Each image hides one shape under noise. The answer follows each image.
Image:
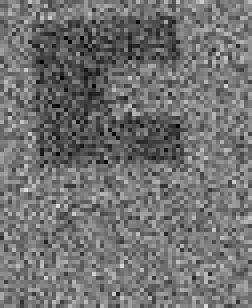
square with a notch
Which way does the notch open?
right
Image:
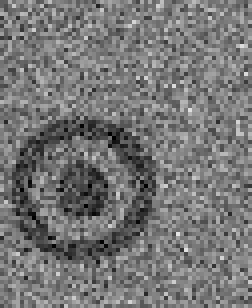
bullseye
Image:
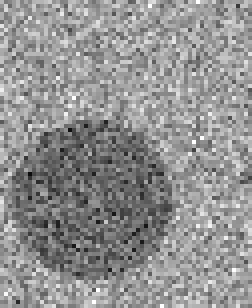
disc
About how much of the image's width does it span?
two thirds
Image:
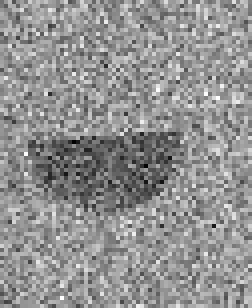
half disc
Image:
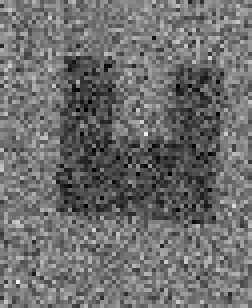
square with a notch
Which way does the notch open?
up
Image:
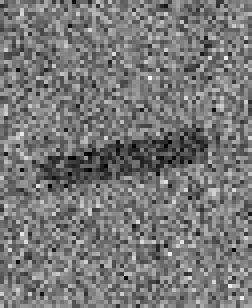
bar
